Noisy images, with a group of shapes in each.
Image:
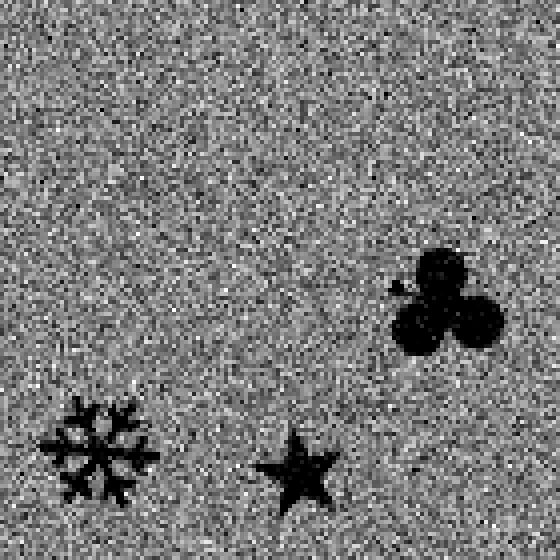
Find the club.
middle right
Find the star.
bottom middle
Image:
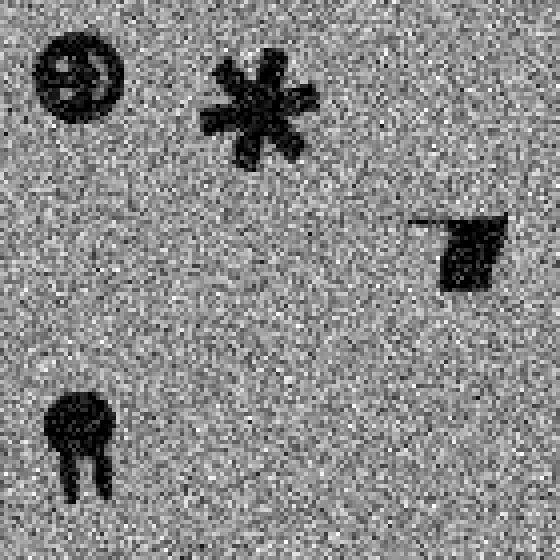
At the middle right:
flag
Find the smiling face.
top left
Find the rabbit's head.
bottom left
